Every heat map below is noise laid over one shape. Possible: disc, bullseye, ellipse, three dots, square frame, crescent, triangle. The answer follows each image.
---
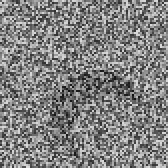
dark crescent
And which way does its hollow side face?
down and right
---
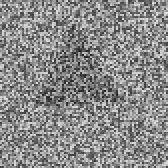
dark triangle
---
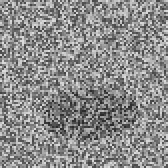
dark ellipse
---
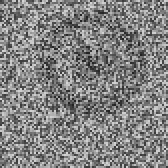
dark bullseye
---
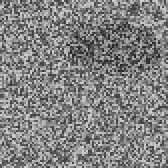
dark ellipse
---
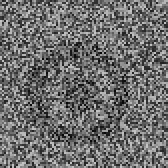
dark bullseye
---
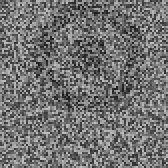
dark bullseye
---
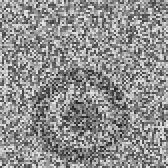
dark bullseye
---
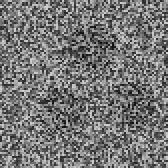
dark three dots
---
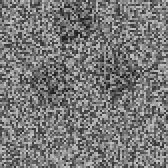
dark three dots
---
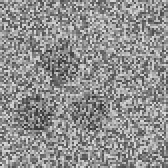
dark three dots
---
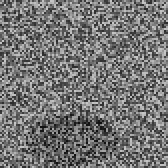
dark ellipse
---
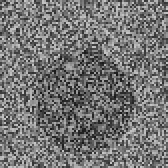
dark disc
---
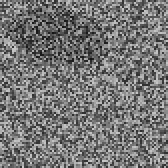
dark ellipse
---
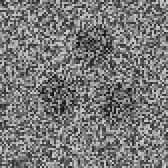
dark three dots
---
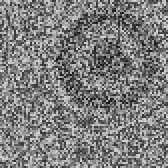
dark bullseye
